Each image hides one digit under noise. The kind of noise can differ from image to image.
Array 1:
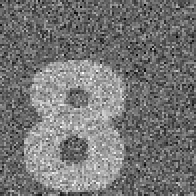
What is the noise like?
low rank plus noise
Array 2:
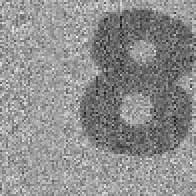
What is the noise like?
columns of uneven size
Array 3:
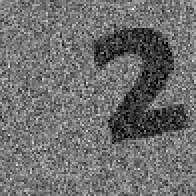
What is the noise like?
independent entries
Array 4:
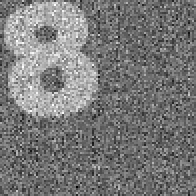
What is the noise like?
columns of uneven size
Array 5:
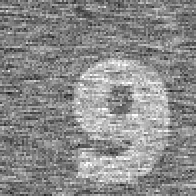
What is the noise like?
streaked along the rows
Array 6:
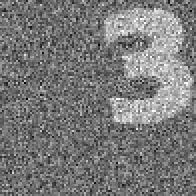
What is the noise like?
low rank plus noise
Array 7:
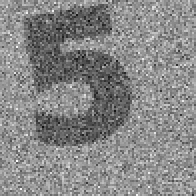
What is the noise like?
independent entries
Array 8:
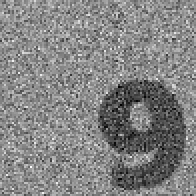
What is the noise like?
low rank plus noise
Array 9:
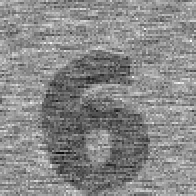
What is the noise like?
streaked along the rows
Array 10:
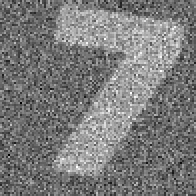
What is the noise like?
low rank plus noise
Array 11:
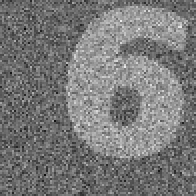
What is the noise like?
low rank plus noise
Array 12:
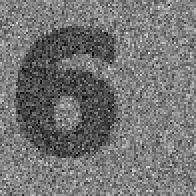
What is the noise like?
independent entries
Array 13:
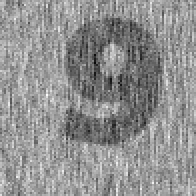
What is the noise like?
streaked along the columns
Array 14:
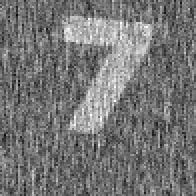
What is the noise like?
streaked along the columns
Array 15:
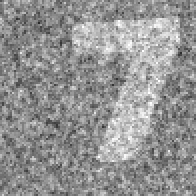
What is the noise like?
blotchy
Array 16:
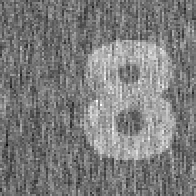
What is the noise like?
streaked along the columns
